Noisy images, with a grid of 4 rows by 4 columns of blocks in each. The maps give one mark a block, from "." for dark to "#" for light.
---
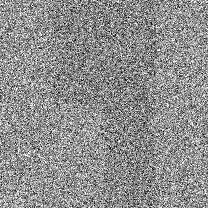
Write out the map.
# . . #
# . . #
# # . #
# # . #
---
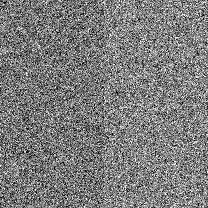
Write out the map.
. . # #
. . # #
. . # #
. . # #
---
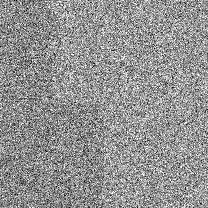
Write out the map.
. # # #
. # # #
. . # #
. . # #
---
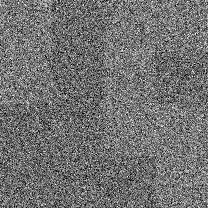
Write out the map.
# . # #
# . # .
. . # #
. . . #
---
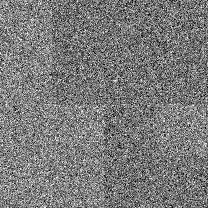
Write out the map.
# . . .
# . . .
# # . #
# # . .
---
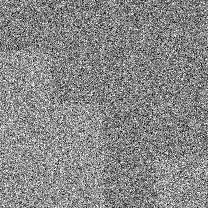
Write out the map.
. . . .
# . . .
# # . .
# # . #
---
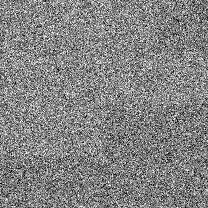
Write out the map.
# # # .
# # # #
# # . .
. . . .
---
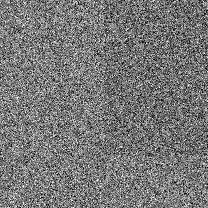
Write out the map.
# # . .
# # . .
# # . .
# # # #
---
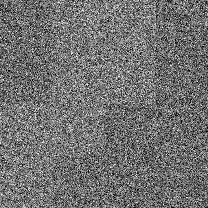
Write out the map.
. # # .
. # # .
# # . .
# . . .
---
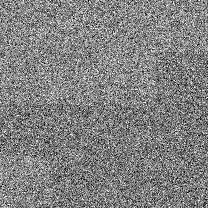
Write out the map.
# # # #
# # # .
. . . .
# . . .
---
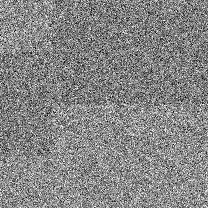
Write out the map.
# . . .
. . . .
. # # #
# # # #
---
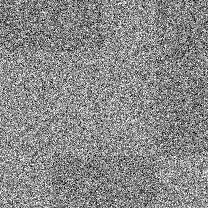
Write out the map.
. . # .
# # # .
# # # .
# . . #
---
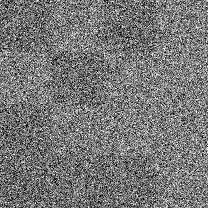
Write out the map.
. # . #
# . # #
. # # #
. . . #
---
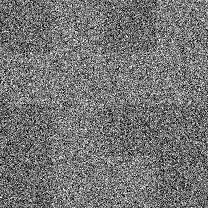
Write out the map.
. # . #
# # # #
. # . .
. # # .
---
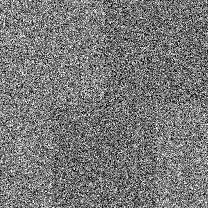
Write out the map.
# # . .
# # . .
# . . #
# . . #
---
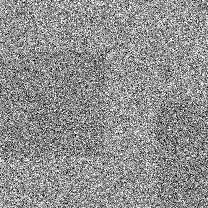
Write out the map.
# # # #
. . # #
. . # .
# # # .
